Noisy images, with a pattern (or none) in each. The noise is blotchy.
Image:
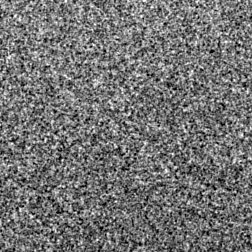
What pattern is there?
a smooth slope
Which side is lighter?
top
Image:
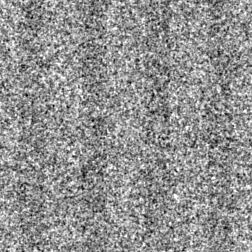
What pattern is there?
vertical stripes
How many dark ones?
4
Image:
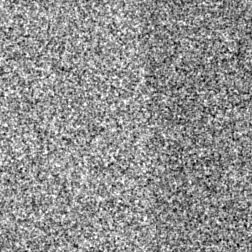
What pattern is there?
a sharp edge
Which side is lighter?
left
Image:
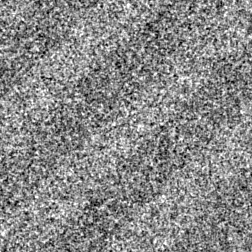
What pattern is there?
diagonal stripes
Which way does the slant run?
bottom left to top right
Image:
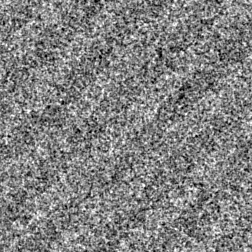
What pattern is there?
diagonal stripes
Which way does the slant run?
bottom left to top right
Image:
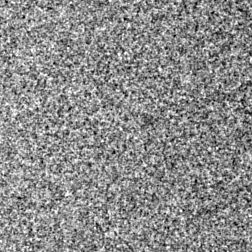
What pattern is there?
a smooth slope
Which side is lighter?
left
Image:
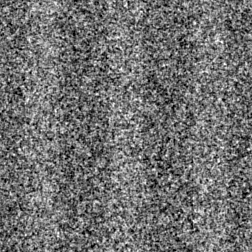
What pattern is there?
vertical stripes
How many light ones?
3
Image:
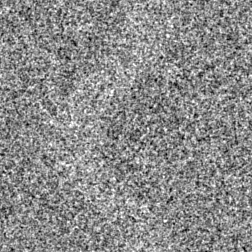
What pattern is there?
a wavy band
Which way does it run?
top to bottom
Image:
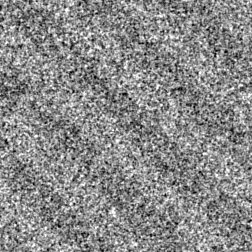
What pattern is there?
diagonal stripes
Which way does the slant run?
top left to bottom right
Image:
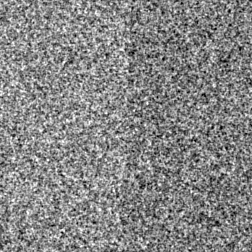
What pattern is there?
a sharp edge
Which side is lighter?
left
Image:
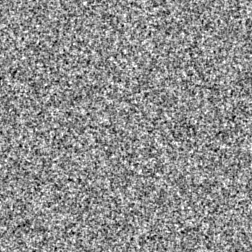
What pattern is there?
only noise
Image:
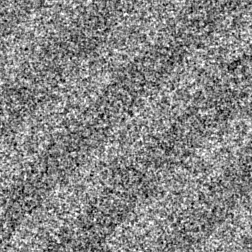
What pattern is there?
diagonal stripes
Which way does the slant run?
bottom left to top right
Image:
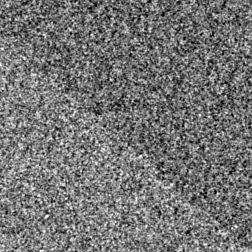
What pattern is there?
a sharp edge
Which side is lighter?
bottom left
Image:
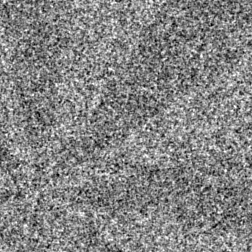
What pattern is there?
spokes from one point
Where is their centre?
bottom left
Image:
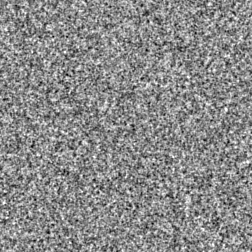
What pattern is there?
only noise
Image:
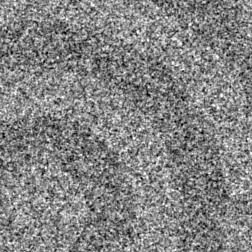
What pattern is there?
rings round one point
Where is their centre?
bottom left
